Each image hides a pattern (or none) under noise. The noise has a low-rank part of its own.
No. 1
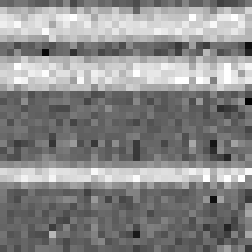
bands of rows
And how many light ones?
3
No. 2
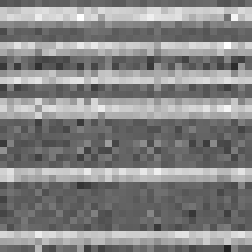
bands of rows
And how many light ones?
6
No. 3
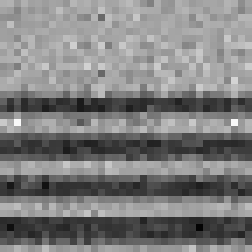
bands of rows
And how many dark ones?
4
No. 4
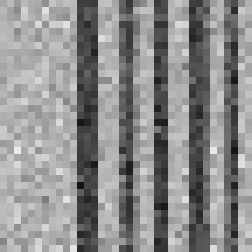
bands of columns
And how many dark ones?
5
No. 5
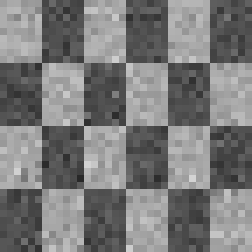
a checkerboard
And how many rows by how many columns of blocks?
4 by 6
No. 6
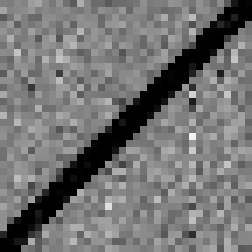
a diagonal band
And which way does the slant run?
bottom left to top right
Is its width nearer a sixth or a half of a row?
a sixth
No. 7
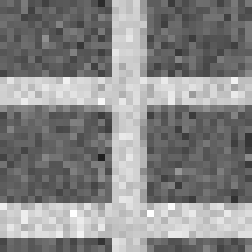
bands of rows crossing bands of columns
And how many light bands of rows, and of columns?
2 and 1
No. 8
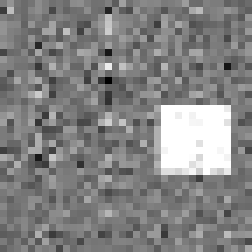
one block
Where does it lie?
middle right
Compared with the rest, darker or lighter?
lighter
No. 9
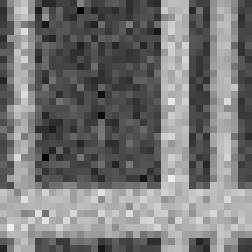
bands of rows crossing bands of columns
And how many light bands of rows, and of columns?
1 and 3
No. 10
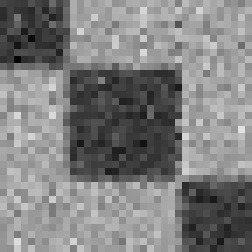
blocks along the diagonal
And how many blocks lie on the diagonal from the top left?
3
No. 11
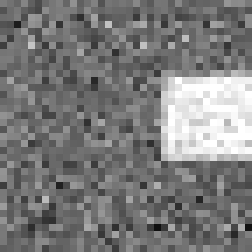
one block
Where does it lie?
middle right
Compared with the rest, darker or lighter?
lighter
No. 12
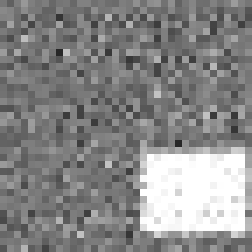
one block
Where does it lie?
bottom right
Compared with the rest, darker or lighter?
lighter
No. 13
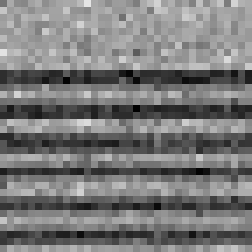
bands of rows
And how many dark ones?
6
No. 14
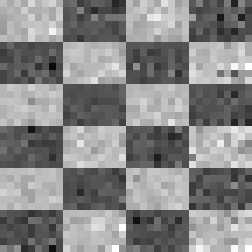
a checkerboard
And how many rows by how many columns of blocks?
6 by 4
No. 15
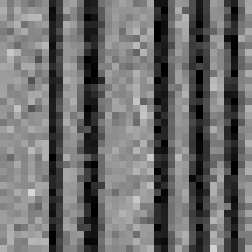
bands of columns
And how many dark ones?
5
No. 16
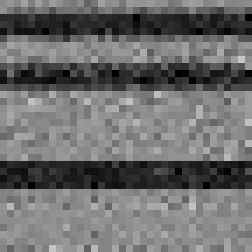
bands of rows
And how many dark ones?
3
